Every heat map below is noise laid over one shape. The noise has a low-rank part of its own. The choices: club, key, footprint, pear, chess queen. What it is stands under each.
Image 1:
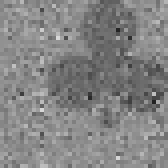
club
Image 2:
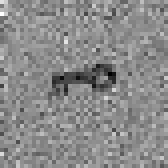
key
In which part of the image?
centre
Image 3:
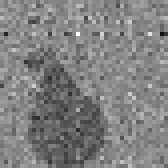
pear
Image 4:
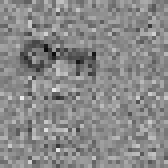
key
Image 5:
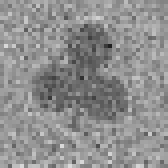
club
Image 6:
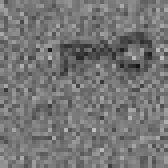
key
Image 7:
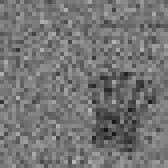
chess queen
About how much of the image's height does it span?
half
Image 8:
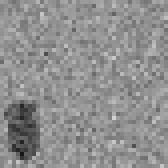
footprint
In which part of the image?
bottom left
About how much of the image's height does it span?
a third
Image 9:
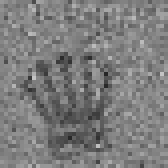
chess queen
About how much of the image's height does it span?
two thirds
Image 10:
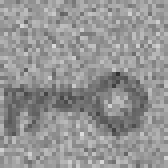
key
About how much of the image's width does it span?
nearly all
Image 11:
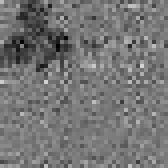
club
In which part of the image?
top left
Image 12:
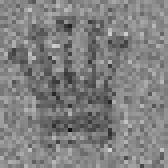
chess queen
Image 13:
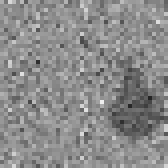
pear
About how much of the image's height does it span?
half
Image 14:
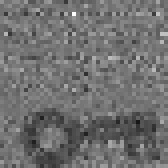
key
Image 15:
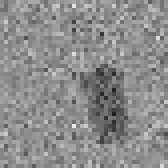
footprint
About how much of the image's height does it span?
half
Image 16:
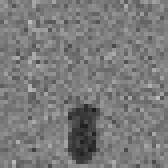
footprint
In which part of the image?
bottom middle
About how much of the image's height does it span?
a third
